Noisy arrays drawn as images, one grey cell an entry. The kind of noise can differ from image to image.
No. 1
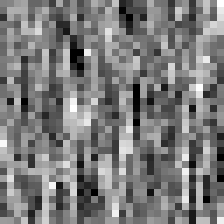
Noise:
streaked along the columns
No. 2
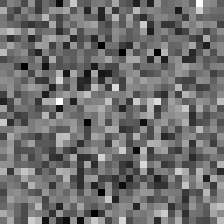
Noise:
independent entries
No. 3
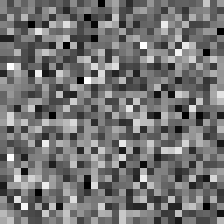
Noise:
independent entries
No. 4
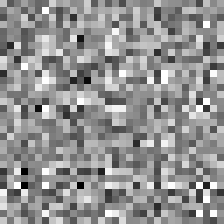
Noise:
low rank plus noise
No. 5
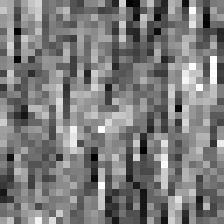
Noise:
streaked along the columns
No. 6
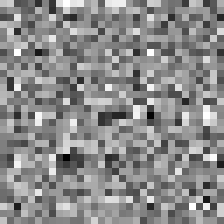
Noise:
low rank plus noise
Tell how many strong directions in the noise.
two
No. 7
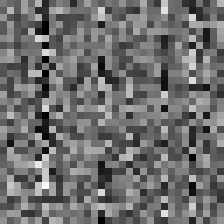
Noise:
columns of uneven size
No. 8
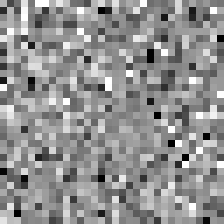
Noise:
heavy tails
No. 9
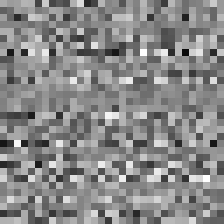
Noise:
rows of uneven size
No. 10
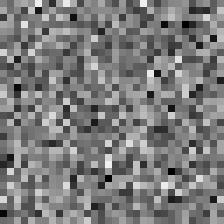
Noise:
independent entries
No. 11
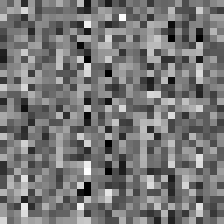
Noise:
columns of uneven size
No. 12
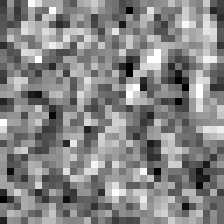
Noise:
blotchy
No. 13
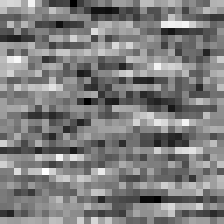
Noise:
streaked along the rows
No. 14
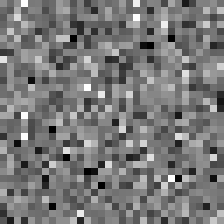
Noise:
heavy tails
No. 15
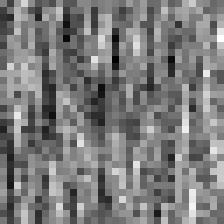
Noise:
streaked along the columns
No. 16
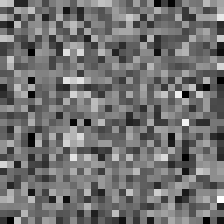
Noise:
low rank plus noise
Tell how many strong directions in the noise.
three or four
